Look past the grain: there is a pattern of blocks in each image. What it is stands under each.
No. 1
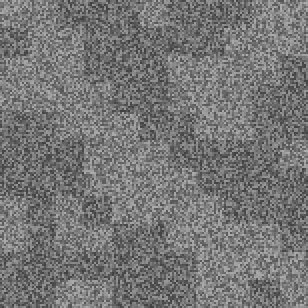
mirrored about the diagonal from the bottom left
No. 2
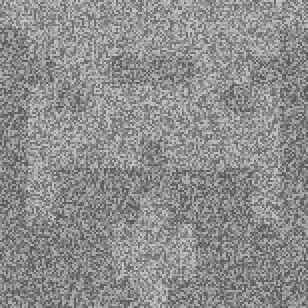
left and right mirror each other
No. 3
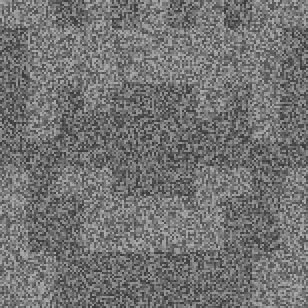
left and right mirror each other
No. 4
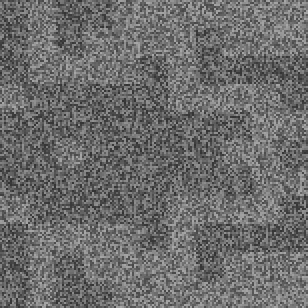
top and bottom mirror each other
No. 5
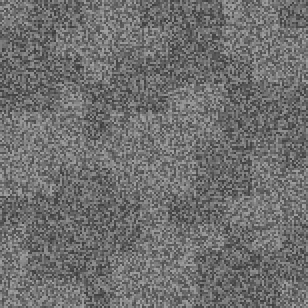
mirrored about the diagonal from the bottom left
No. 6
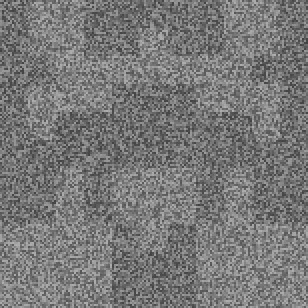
left and right mirror each other
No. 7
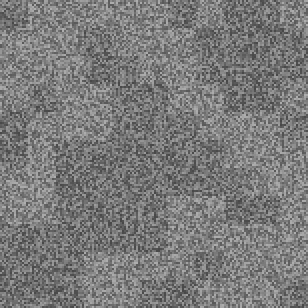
mirrored about the diagonal from the bottom left
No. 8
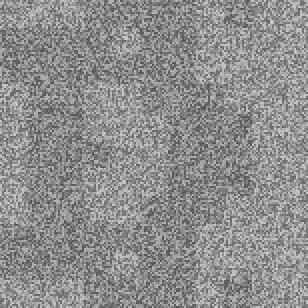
top and bottom mirror each other
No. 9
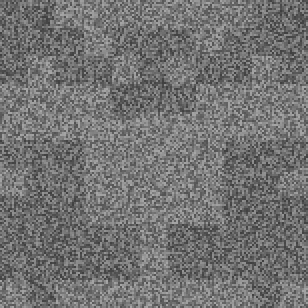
left and right mirror each other
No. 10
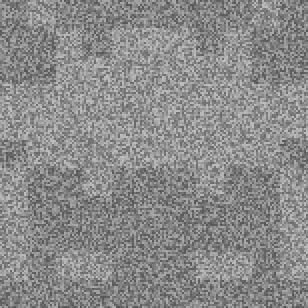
left and right mirror each other
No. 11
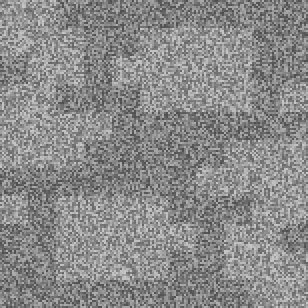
the same after a half turn
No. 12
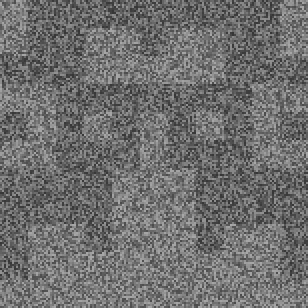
left and right mirror each other
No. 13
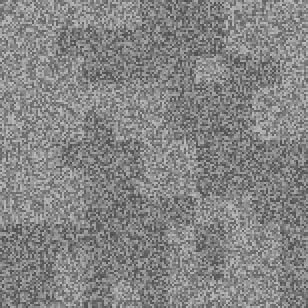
no symmetry
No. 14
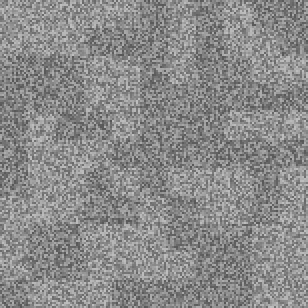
mirrored about the diagonal from the bottom left
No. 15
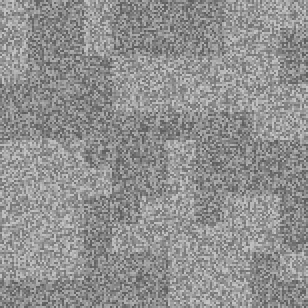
no symmetry
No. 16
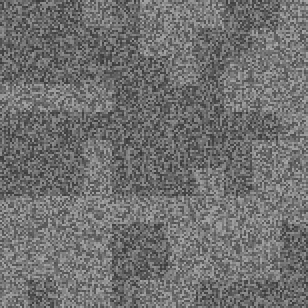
no symmetry
